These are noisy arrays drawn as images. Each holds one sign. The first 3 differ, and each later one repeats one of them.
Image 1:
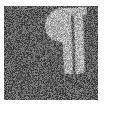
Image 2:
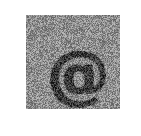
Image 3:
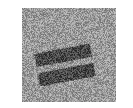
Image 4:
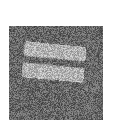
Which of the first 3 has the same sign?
3
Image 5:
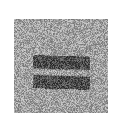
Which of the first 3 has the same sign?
3
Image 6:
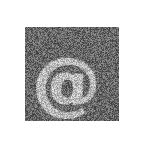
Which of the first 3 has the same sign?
2
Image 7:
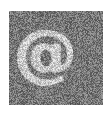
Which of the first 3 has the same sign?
2
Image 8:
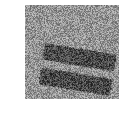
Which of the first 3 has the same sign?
3
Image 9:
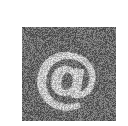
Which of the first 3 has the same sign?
2
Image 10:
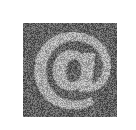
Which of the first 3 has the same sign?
2
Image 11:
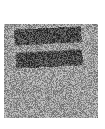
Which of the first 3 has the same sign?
3
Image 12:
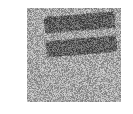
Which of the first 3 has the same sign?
3
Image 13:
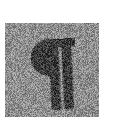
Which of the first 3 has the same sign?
1
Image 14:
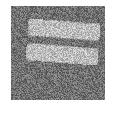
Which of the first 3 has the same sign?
3
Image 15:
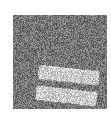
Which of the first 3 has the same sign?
3
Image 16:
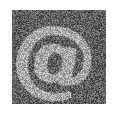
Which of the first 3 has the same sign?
2
